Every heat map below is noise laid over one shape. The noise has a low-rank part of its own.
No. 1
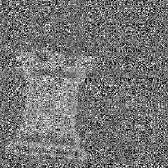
chess rook
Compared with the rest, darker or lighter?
lighter
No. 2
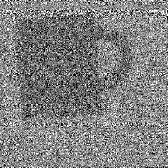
cup
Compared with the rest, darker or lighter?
darker
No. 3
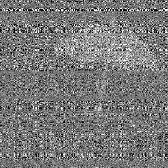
umbrella
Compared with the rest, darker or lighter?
lighter
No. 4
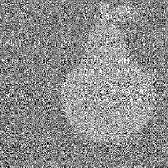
pear
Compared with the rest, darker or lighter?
lighter
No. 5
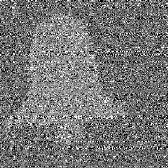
bell
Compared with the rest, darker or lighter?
lighter
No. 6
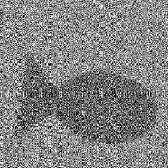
fish
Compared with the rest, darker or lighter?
darker
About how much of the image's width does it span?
nearly all
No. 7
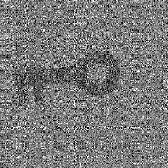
key
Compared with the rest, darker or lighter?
darker
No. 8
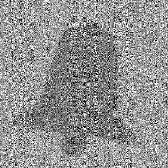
bell
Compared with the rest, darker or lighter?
darker
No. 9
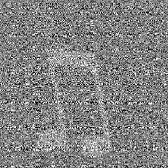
pair of musical notes
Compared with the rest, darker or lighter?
lighter
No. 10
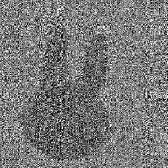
rabbit's head
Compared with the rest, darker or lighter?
darker
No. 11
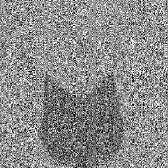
cat's head
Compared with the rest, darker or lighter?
darker
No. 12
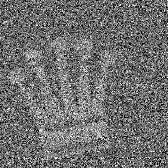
chess queen
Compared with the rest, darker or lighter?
lighter
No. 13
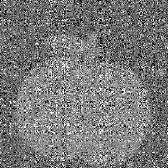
apple
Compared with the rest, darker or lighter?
lighter
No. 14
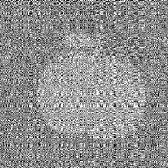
apple
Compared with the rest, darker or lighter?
lighter
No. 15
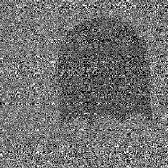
ghost
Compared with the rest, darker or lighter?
darker
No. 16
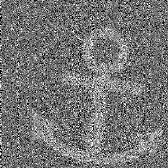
anchor
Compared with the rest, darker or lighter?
lighter
